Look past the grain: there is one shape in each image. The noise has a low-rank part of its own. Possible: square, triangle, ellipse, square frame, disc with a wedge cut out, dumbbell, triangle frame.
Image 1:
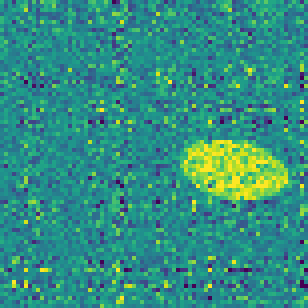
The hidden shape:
ellipse
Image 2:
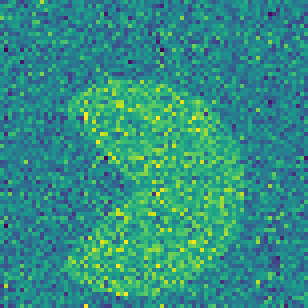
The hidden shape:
disc with a wedge cut out
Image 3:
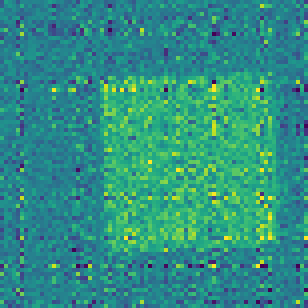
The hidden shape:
square
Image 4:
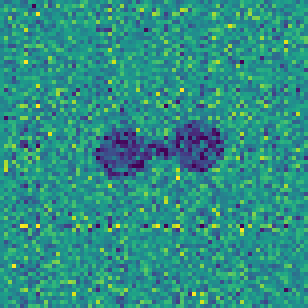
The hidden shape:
dumbbell
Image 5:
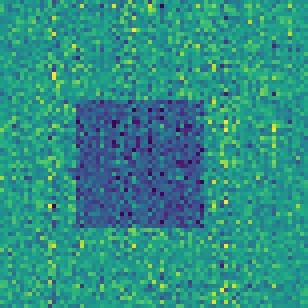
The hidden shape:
square
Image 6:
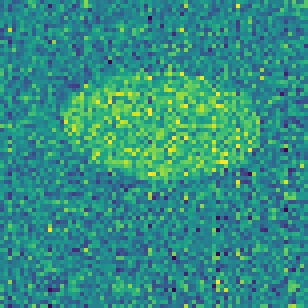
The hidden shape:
ellipse
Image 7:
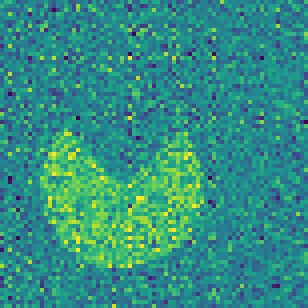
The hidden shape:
disc with a wedge cut out
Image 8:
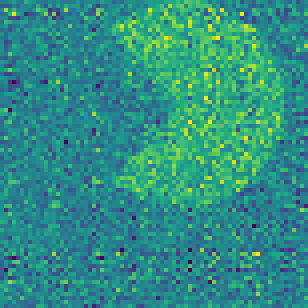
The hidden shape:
disc with a wedge cut out
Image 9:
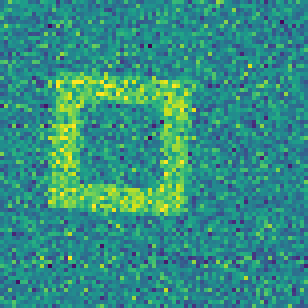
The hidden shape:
square frame
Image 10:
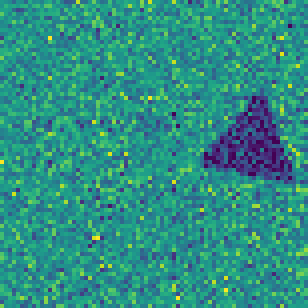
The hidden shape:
triangle
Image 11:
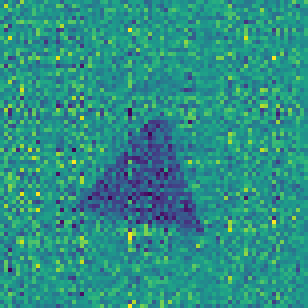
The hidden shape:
triangle
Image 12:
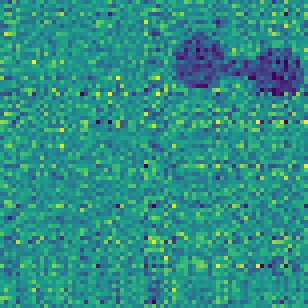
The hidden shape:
dumbbell
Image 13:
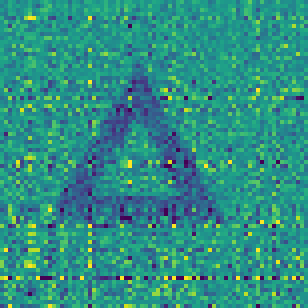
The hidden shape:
triangle frame
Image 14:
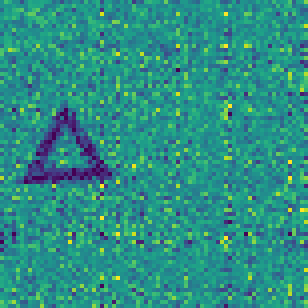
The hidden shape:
triangle frame
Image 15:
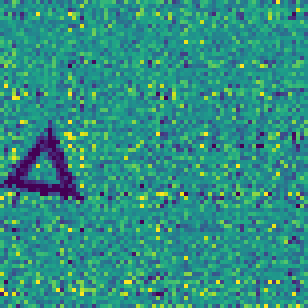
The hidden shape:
triangle frame
